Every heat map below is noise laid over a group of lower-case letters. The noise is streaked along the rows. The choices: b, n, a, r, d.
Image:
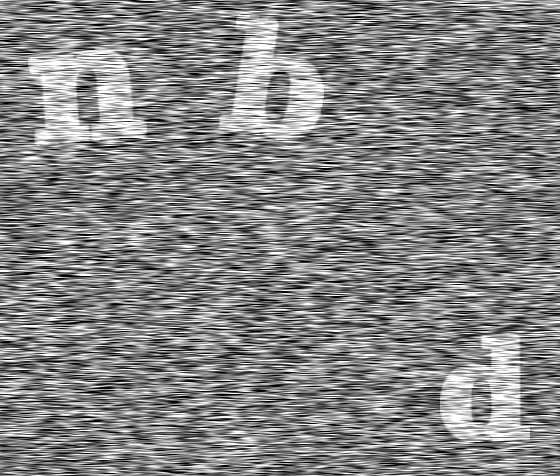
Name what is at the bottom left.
nothing
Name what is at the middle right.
nothing
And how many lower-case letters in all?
3
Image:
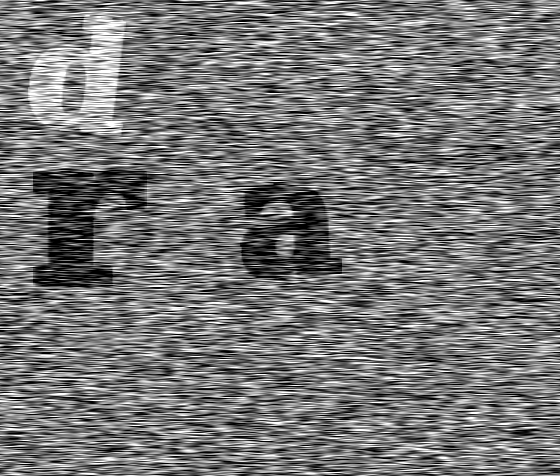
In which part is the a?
centre
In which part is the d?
top left
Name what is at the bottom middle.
nothing
